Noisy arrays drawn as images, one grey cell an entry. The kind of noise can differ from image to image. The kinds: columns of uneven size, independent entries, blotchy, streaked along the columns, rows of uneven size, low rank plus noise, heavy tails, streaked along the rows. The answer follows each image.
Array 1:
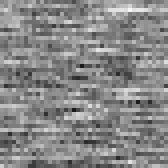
streaked along the rows
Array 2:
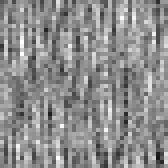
streaked along the columns
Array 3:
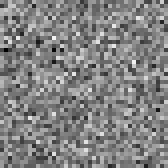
independent entries
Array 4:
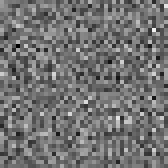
low rank plus noise
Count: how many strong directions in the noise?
three or four
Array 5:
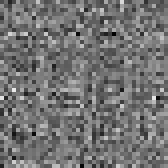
low rank plus noise
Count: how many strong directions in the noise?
five to eight
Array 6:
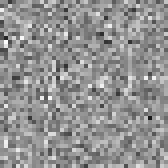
low rank plus noise
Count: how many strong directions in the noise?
five to eight
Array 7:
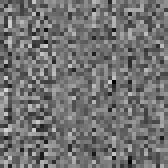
columns of uneven size
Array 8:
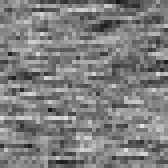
streaked along the rows
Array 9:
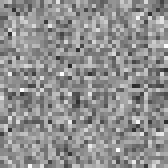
low rank plus noise
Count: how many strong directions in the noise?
two
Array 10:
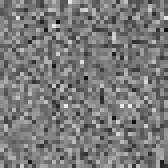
independent entries
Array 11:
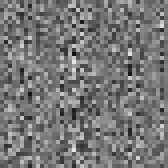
columns of uneven size
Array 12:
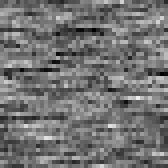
streaked along the rows
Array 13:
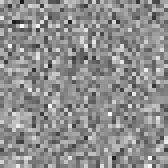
low rank plus noise
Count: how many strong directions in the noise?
three or four
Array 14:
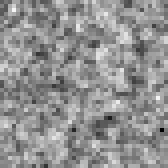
blotchy
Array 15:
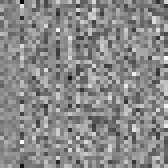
columns of uneven size
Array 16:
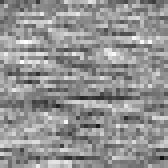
streaked along the rows
